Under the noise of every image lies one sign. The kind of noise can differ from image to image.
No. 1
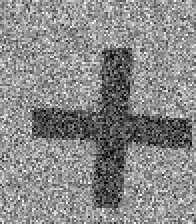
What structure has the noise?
independent entries
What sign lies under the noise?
plus sign
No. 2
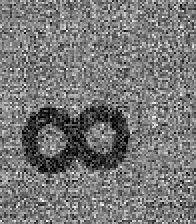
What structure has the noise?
low rank plus noise
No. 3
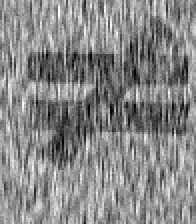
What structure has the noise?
streaked along the columns
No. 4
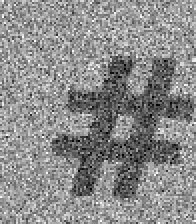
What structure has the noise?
independent entries
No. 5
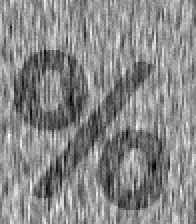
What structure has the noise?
streaked along the columns
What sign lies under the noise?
percent sign
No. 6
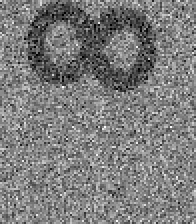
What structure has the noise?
independent entries
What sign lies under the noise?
infinity sign
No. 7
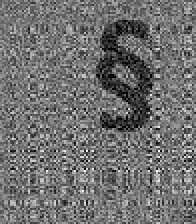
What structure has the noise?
low rank plus noise
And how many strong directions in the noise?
two
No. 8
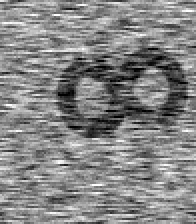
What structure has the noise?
streaked along the rows
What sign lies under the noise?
infinity sign
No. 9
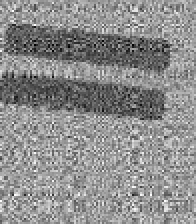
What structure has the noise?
low rank plus noise
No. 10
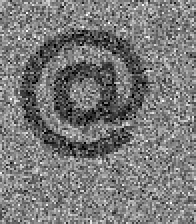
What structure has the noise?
independent entries
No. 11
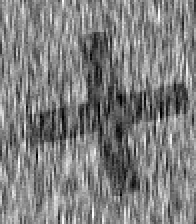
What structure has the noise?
streaked along the columns
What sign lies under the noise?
plus sign
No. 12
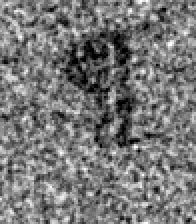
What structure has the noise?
blotchy
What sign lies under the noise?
pilcrow
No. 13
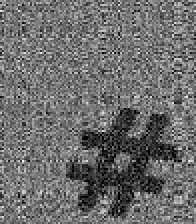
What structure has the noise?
low rank plus noise
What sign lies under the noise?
hash sign
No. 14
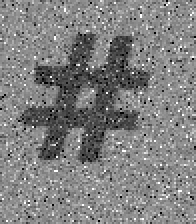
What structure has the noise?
heavy tails
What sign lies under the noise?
hash sign
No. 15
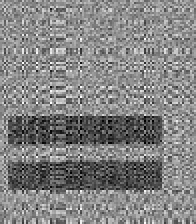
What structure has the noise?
low rank plus noise
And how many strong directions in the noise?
one
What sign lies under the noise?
equals sign
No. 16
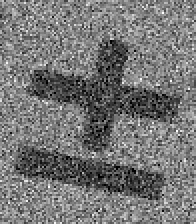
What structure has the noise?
independent entries
